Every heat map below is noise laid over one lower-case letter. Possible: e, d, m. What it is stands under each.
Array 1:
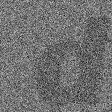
d
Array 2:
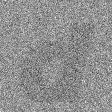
d
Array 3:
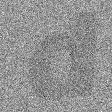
d
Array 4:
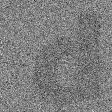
d
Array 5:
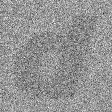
d
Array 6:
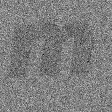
m
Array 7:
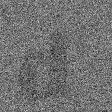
d
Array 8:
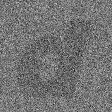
d
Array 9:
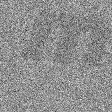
m
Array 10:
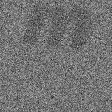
m
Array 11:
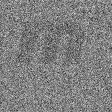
m
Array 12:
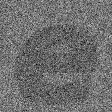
e
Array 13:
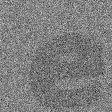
e
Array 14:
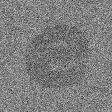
e
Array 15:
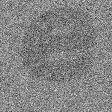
e
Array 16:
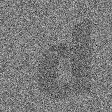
d
